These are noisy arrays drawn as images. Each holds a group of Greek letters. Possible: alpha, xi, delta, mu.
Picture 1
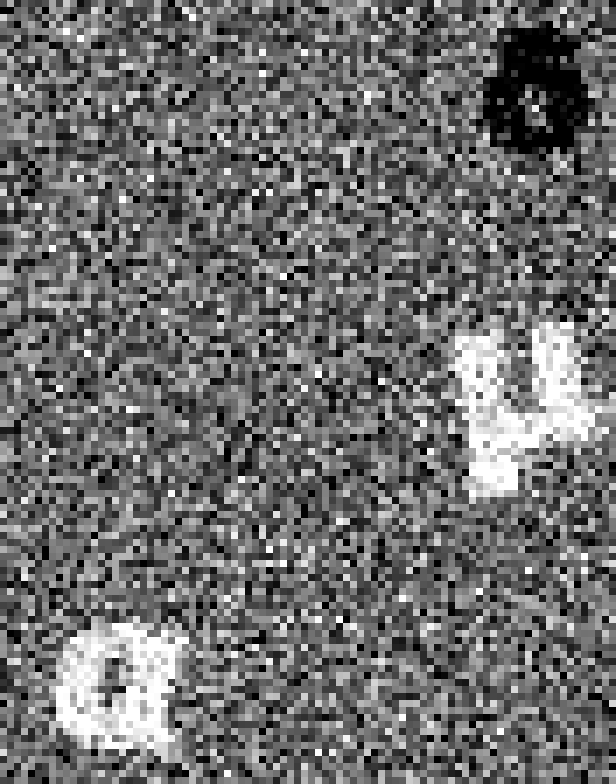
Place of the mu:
middle right
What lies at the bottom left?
alpha
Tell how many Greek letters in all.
3
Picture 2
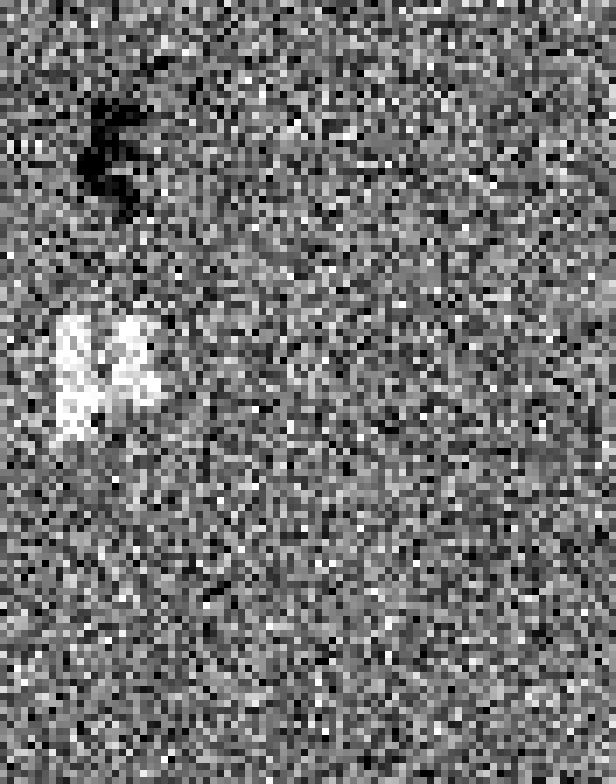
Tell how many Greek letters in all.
2
